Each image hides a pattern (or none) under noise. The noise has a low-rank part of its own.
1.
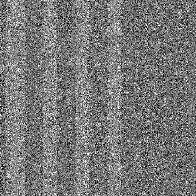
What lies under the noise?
bands of columns
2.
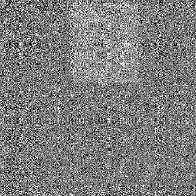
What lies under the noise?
one block
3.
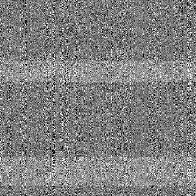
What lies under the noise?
bands of rows
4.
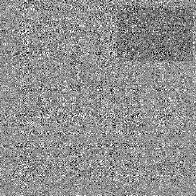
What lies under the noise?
one block
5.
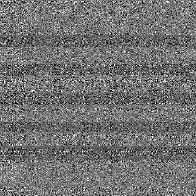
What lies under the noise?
bands of rows
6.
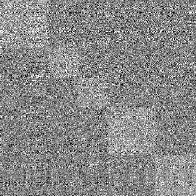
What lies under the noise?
blocks along the diagonal
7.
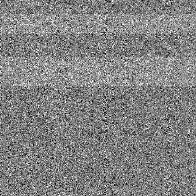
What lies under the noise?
bands of rows
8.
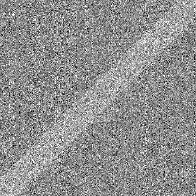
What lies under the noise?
a diagonal band
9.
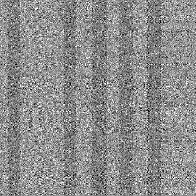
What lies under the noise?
bands of columns
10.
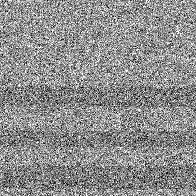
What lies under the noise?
bands of rows
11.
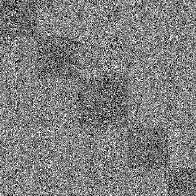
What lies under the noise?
blocks along the diagonal
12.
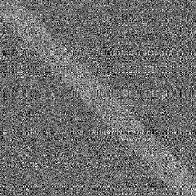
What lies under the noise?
a diagonal band
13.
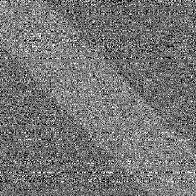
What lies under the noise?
a diagonal band
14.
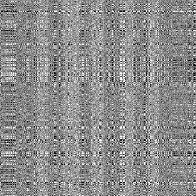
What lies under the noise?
bands of columns
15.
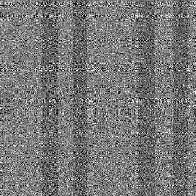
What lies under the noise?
bands of columns
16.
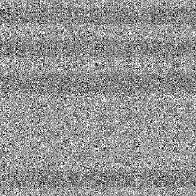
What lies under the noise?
bands of rows
